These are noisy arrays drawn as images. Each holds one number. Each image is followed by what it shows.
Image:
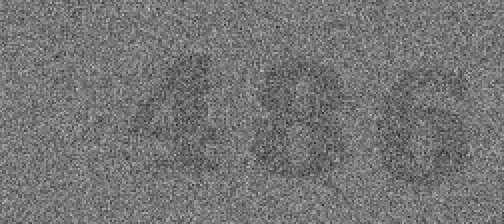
486
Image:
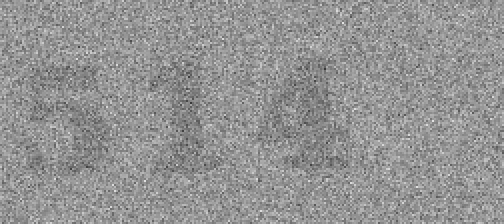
514
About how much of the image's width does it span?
two thirds
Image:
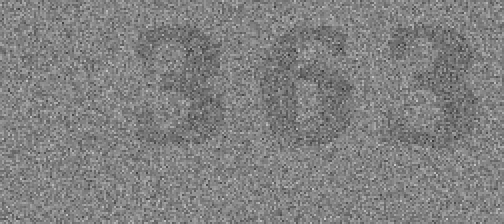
363
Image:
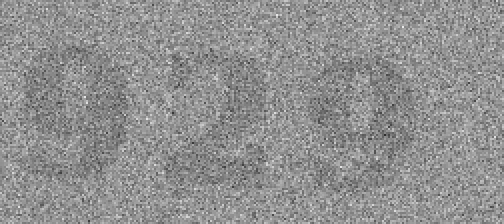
929
